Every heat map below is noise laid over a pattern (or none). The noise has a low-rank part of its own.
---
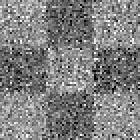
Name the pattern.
a checkerboard
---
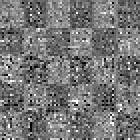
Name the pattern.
a checkerboard
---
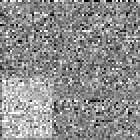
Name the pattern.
one block
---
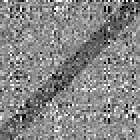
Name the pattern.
a diagonal band
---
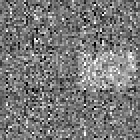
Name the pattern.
one block
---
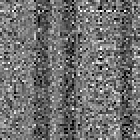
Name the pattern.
bands of columns
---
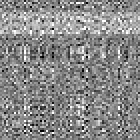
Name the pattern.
one band of rows
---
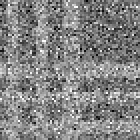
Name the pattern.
bands of rows crossing bands of columns
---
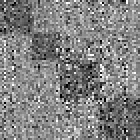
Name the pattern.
blocks along the diagonal
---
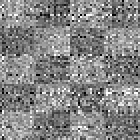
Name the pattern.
a checkerboard
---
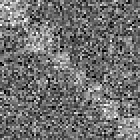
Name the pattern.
blocks along the diagonal
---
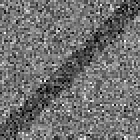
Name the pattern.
a diagonal band
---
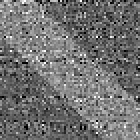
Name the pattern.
a diagonal band
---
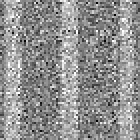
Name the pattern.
bands of columns
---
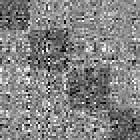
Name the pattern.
blocks along the diagonal
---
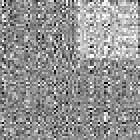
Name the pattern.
one block
